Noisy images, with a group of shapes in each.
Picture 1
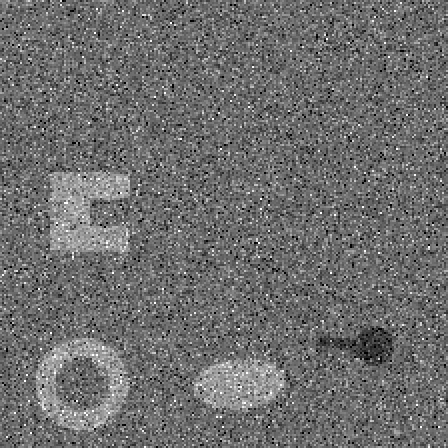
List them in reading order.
middle left: light square with a notch; bottom left: light ring; bottom middle: light ellipse; bottom right: dark lollipop
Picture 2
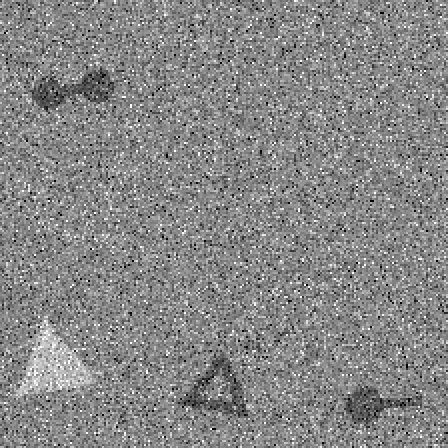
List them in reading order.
top left: dark dumbbell; bottom left: light triangle; bottom middle: dark triangle frame; bottom right: dark lollipop
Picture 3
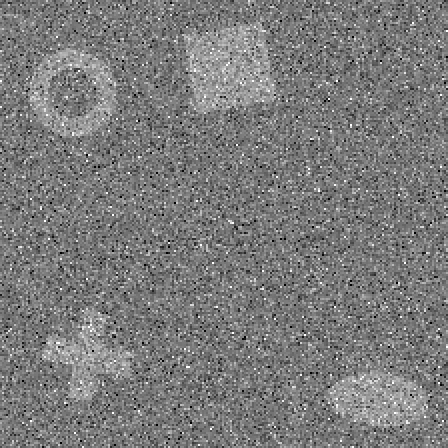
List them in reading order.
top left: light ring; top middle: light square; bottom left: light cross; bottom right: light ellipse
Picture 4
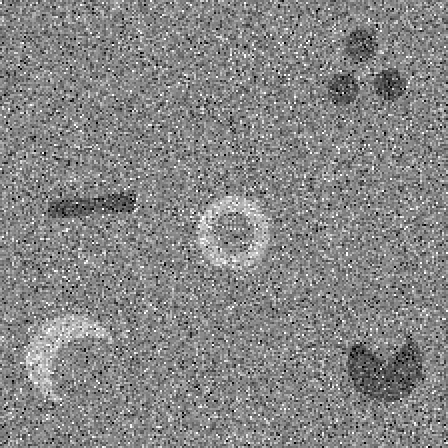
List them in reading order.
top right: dark three dots; middle left: dark bar; centre: light ring; bottom left: light crescent; bottom right: dark disc with a wedge cut out
